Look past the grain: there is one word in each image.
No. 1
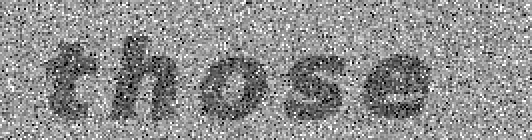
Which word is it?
those
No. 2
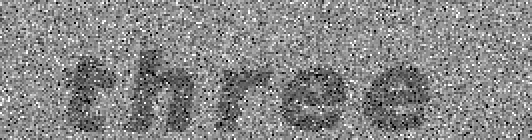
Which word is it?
three
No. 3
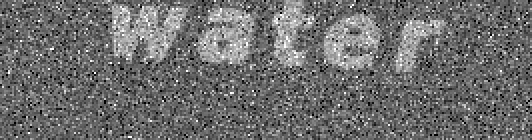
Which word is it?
water
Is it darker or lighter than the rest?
lighter
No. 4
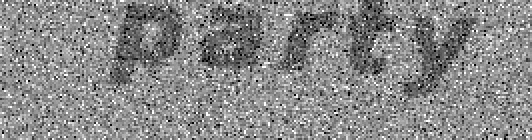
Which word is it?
party
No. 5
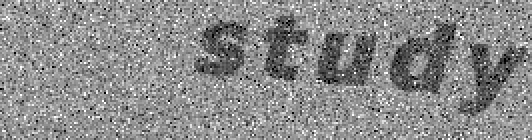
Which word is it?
study
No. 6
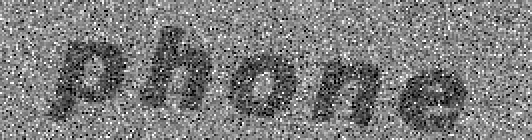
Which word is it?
phone
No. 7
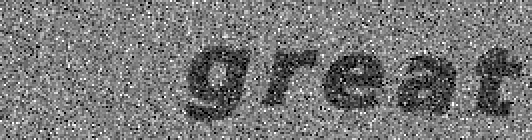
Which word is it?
great
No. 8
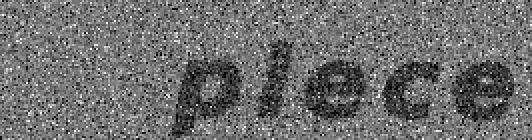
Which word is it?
piece
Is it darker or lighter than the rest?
darker
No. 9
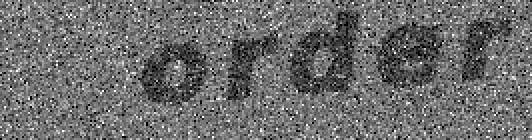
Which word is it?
order
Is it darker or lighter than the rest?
darker
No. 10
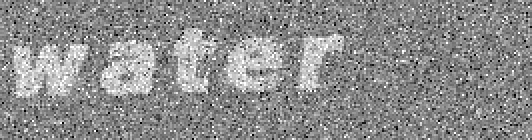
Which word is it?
water
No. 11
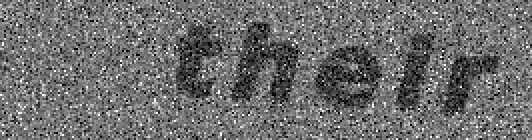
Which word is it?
their
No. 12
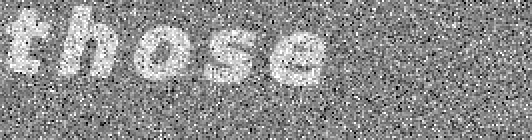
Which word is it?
those
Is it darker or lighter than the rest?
lighter
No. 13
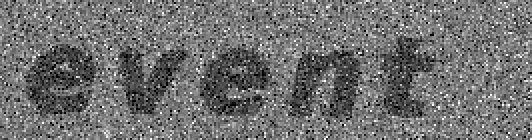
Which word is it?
event
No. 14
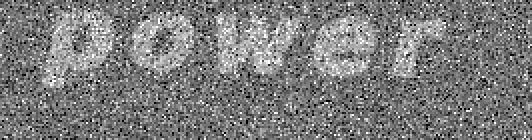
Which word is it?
power
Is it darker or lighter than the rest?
lighter
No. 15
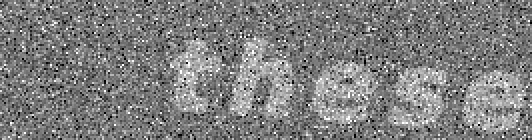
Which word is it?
these
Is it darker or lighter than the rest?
lighter
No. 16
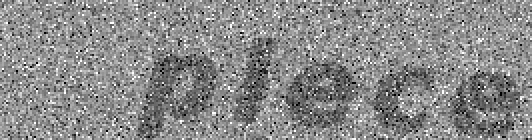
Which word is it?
piece
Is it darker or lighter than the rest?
darker
